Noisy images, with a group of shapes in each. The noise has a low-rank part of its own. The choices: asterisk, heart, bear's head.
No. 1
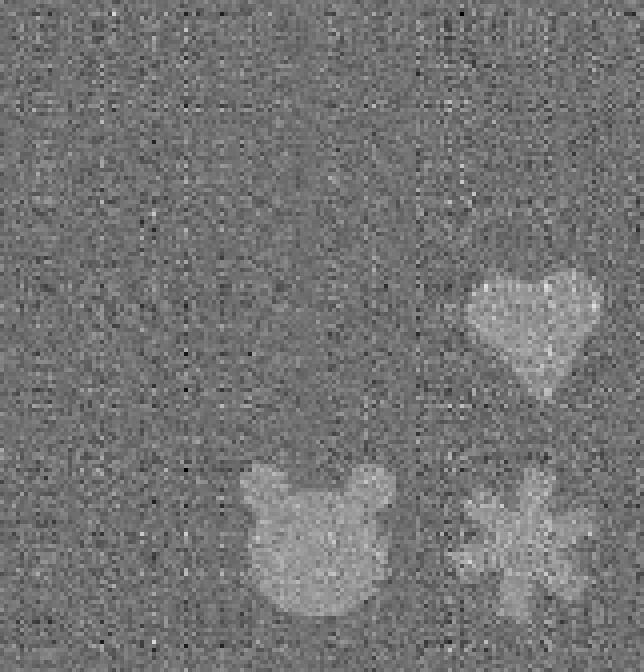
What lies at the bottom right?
asterisk
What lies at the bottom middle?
bear's head
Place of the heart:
middle right
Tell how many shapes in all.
3
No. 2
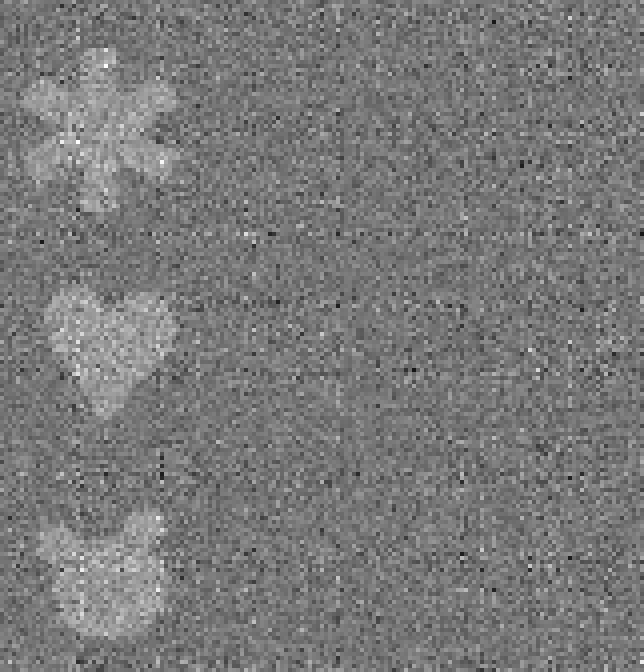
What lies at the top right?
nothing
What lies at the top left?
asterisk
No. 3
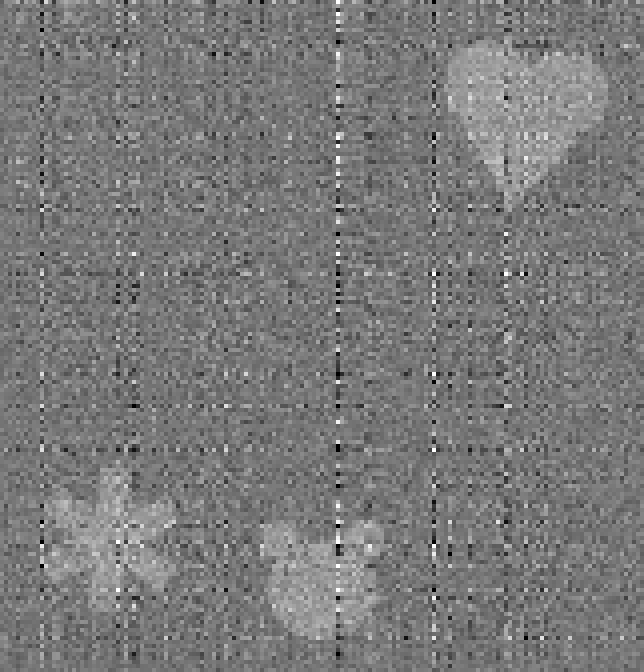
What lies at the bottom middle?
bear's head
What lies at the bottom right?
nothing
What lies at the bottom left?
asterisk
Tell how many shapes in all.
3
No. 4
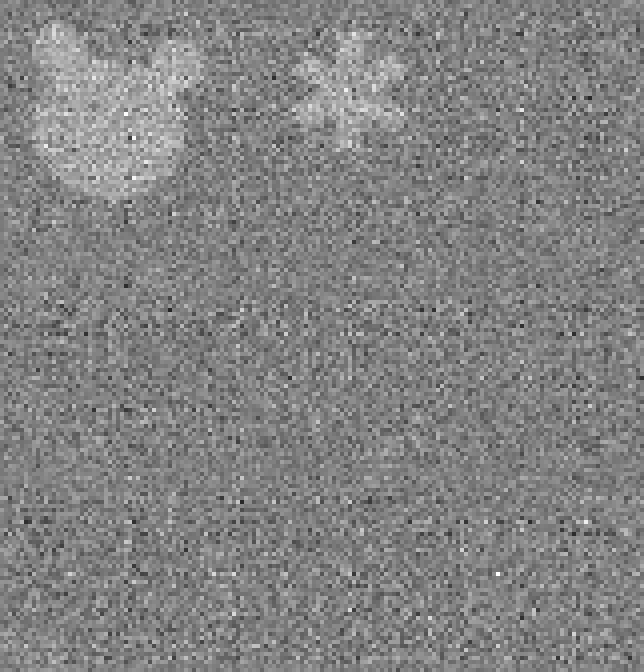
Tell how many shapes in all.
2
